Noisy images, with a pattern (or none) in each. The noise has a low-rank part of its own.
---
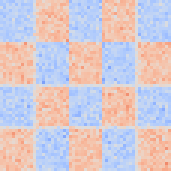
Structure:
a checkerboard
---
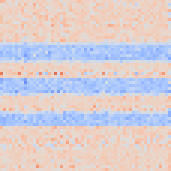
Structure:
bands of rows
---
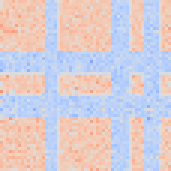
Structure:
bands of rows crossing bands of columns
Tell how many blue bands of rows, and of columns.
2 and 3
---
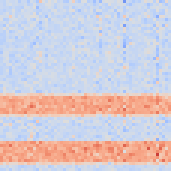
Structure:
bands of rows
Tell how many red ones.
2
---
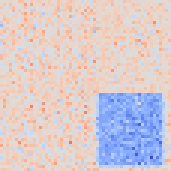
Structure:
one block
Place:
bottom right
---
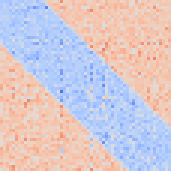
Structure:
a diagonal band
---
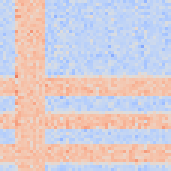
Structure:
bands of rows crossing bands of columns
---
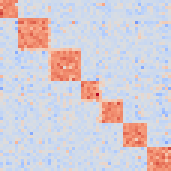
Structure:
blocks along the diagonal
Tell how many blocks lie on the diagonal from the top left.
7
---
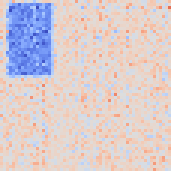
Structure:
one block
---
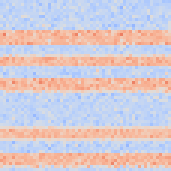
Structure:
bands of rows
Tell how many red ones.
5
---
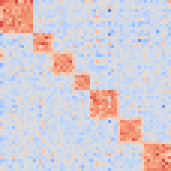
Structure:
blocks along the diagonal
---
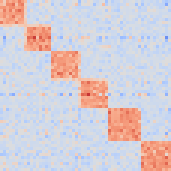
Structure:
blocks along the diagonal
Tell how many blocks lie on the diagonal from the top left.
6
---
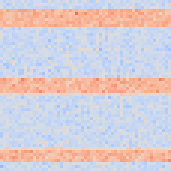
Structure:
bands of rows
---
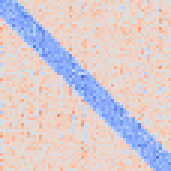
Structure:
a diagonal band
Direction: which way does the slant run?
top left to bottom right
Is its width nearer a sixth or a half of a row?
a sixth
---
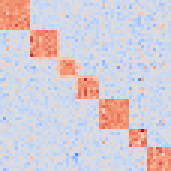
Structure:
blocks along the diagonal
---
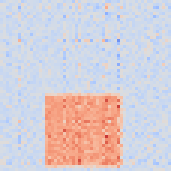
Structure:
one block
